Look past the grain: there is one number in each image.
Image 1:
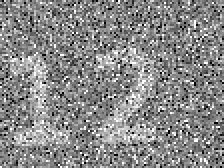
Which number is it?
12
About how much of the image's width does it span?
two thirds
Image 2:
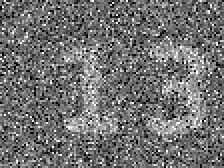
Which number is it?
13
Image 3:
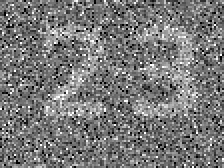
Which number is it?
23
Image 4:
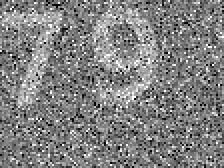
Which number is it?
79
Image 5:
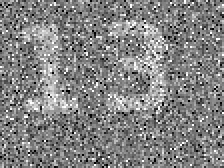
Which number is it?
13
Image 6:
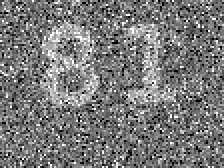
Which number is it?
81
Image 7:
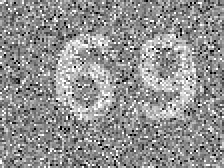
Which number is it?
69
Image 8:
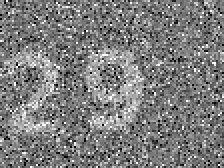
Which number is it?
29
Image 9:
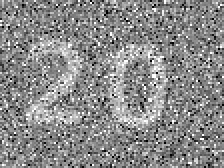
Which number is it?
20
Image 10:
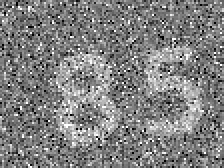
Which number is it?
85
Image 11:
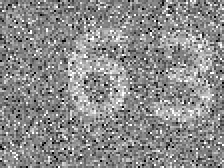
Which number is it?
63
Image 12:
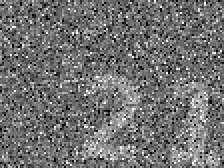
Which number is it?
21
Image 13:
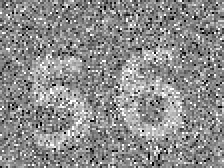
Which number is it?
56
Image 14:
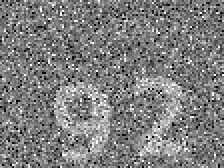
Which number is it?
92
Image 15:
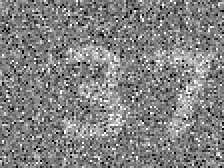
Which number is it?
37
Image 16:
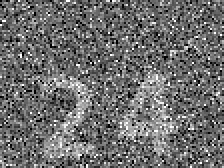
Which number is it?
24
